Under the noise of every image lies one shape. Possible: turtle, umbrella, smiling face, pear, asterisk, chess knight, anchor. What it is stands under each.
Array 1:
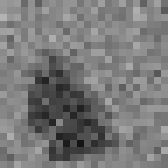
chess knight
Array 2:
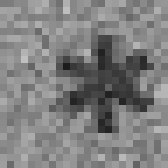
asterisk
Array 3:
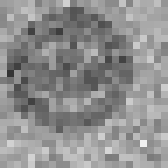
smiling face
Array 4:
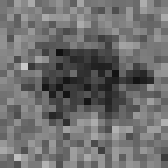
turtle
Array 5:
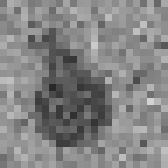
pear
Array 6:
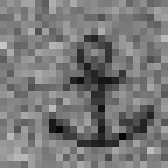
anchor
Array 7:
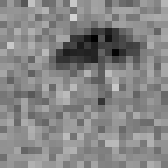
umbrella
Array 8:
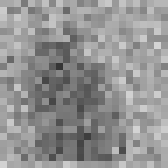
chess knight
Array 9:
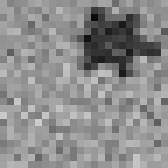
turtle
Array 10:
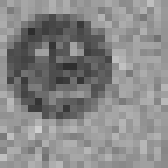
smiling face
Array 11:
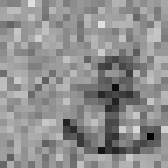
anchor
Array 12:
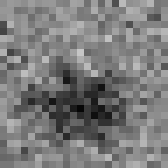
turtle
